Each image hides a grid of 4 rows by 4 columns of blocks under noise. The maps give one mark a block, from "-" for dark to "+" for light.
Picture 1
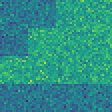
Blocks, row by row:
- - + +
- + + +
+ + + +
- - - -
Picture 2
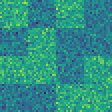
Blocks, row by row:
+ - + -
- + - -
+ + - +
- - + +
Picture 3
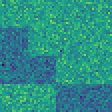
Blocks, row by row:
+ + + +
- + + +
- - + +
+ + - -
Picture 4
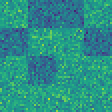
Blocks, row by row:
+ - - +
- + + -
+ - + +
+ + + +
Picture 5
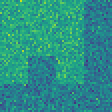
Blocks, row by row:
+ + + -
+ + + -
+ - + -
- - - -
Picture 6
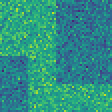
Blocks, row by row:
+ + - -
+ + - -
- + - -
- + + +
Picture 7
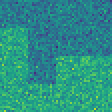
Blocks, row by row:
- - - -
+ - - -
+ - + +
+ + + +
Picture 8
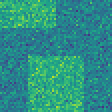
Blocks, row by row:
+ + - -
- - - -
- + + -
- + + -
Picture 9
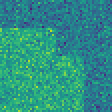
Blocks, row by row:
- - - -
+ + - -
+ + + -
+ + + -
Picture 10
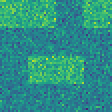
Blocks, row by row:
+ + - +
- - - -
- + + -
- - - -
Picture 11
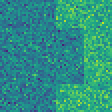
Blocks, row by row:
- - + +
- - - +
- - - +
- - + +
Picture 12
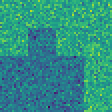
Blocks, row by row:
+ + + +
+ - + +
- - - +
- - - +
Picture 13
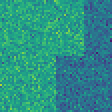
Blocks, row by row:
+ + + -
+ + + -
+ + - -
+ + - -
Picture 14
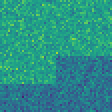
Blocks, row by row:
+ + + +
+ + + +
+ + - -
- - - -
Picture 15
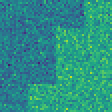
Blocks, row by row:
- - - +
- - + +
- - + +
- + + +
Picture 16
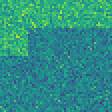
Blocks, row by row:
+ + + +
+ - - -
- - - -
- - - -
